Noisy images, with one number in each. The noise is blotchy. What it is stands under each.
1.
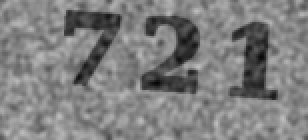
721
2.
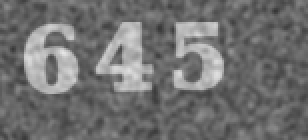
645
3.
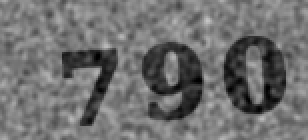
790
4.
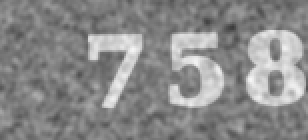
758
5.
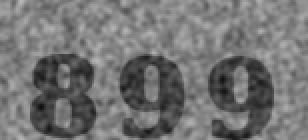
899
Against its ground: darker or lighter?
darker
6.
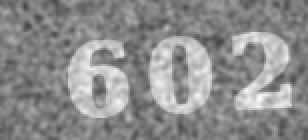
602
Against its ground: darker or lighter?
lighter
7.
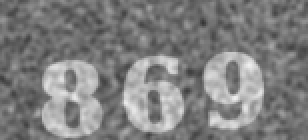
869
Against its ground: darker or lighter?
lighter
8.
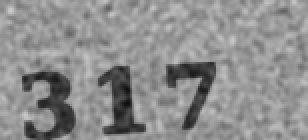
317
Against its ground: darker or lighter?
darker
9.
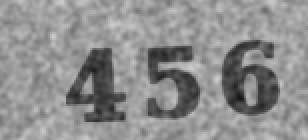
456
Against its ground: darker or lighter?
darker
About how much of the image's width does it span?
two thirds
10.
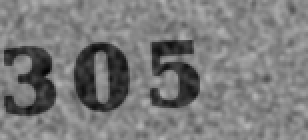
305
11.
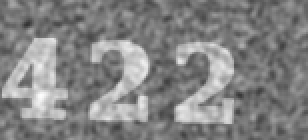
422
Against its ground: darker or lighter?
lighter
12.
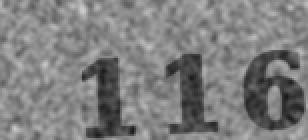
116
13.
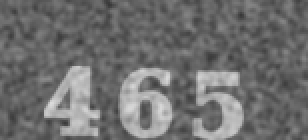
465
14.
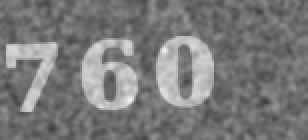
760
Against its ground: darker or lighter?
lighter
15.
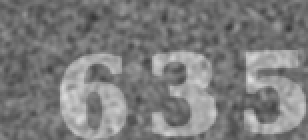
635
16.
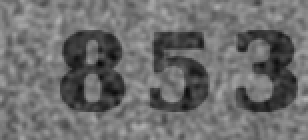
853
